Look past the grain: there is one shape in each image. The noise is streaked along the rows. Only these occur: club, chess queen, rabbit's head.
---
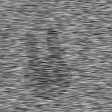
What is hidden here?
dark rabbit's head
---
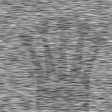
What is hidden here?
dark chess queen
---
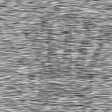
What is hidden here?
dark chess queen
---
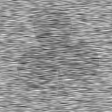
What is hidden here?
dark club
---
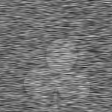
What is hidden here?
light club
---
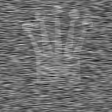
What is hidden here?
light chess queen
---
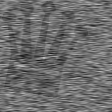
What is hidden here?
dark chess queen
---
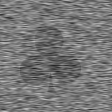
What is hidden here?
dark club
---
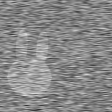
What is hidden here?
light rabbit's head
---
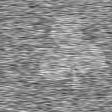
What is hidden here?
light club
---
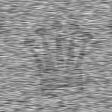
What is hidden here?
dark chess queen
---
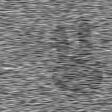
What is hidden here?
dark rabbit's head
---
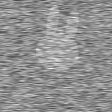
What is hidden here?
light rabbit's head
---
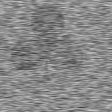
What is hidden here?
dark club
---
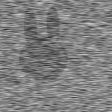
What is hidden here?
dark rabbit's head
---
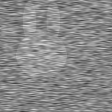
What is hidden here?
light rabbit's head
